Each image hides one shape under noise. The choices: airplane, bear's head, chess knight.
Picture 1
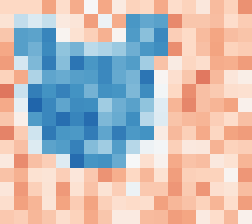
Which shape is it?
bear's head
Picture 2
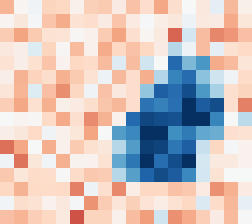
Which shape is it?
chess knight
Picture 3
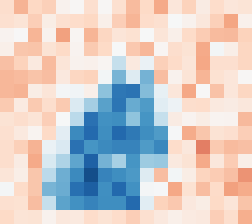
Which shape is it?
chess knight
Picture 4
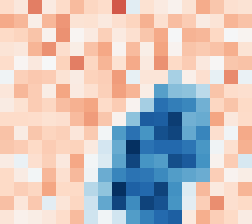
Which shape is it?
chess knight
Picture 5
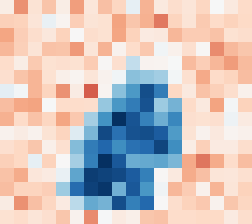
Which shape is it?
chess knight
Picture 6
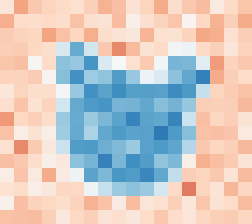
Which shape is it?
bear's head
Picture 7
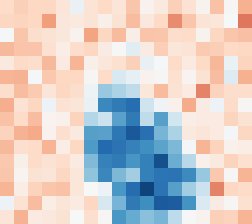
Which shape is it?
chess knight
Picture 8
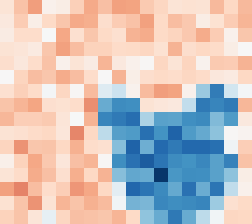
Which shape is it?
bear's head
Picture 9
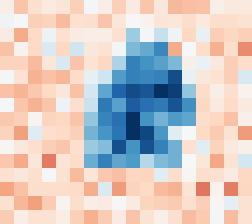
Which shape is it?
chess knight
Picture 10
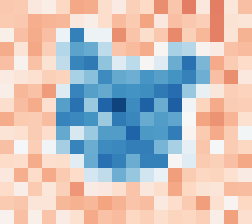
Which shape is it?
bear's head
